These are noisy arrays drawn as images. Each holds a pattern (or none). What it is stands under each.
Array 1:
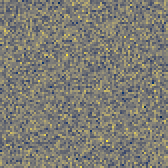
only noise
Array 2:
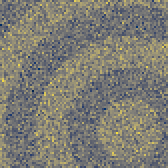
rings round one point
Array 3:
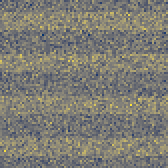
horizontal stripes
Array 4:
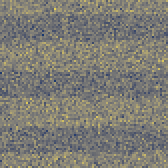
horizontal stripes
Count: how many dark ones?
3
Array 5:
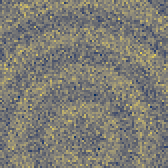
rings round one point
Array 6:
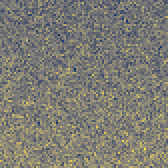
a smooth slope
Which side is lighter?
bottom
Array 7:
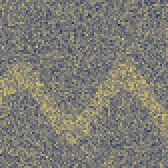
a wavy band
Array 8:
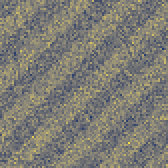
diagonal stripes
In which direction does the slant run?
bottom left to top right
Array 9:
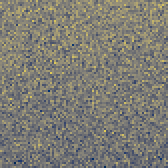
a smooth slope
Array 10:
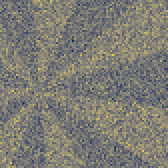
spokes from one point
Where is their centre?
middle left
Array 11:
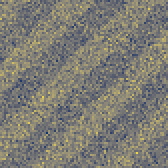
diagonal stripes
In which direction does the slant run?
bottom left to top right
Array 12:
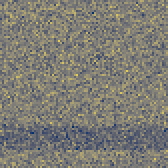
one horizontal stripe
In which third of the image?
bottom
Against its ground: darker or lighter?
darker
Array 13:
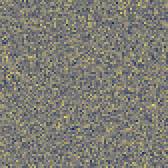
only noise
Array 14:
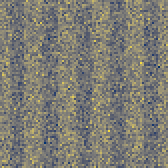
vertical stripes
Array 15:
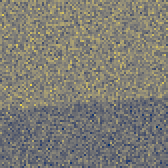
a sharp edge
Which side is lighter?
top
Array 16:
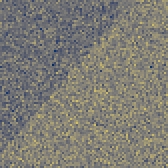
a sharp edge
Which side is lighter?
bottom right
